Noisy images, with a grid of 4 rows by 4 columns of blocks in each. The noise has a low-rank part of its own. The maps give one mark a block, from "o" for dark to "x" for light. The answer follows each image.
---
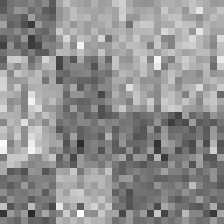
o x x x
x o x x
x o o o
o x o o
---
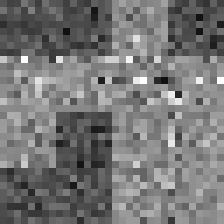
o o x o
x x x x
x o x x
o o x x
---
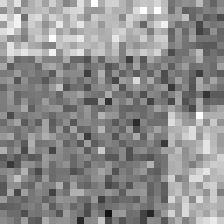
x x x o
o o o o
o o o x
o o o x
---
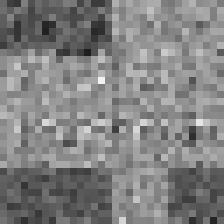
o o x x
x x x x
x x x x
o o x o
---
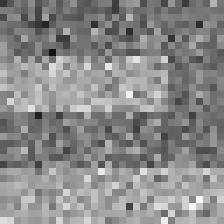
o o o o
x x x o
o o o o
x x x x
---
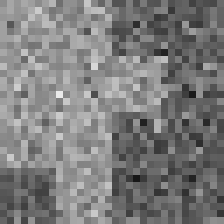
x x o o
x x x o
x x o o
o x o o
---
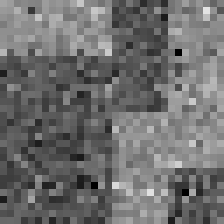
x x o x
o o o x
o o x x
o o x o
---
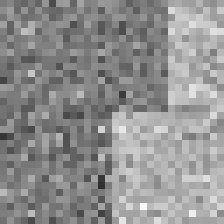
o o o x
o o o x
o o x x
o o x x
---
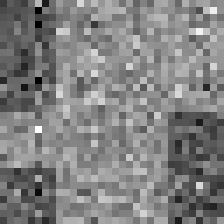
o x x x
o x x x
x x x o
o x x o
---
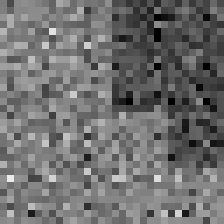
x x o o
x x o o
x x x o
x x x x
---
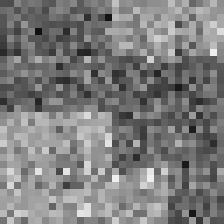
o o x x
o o o o
x x o o
x x x o
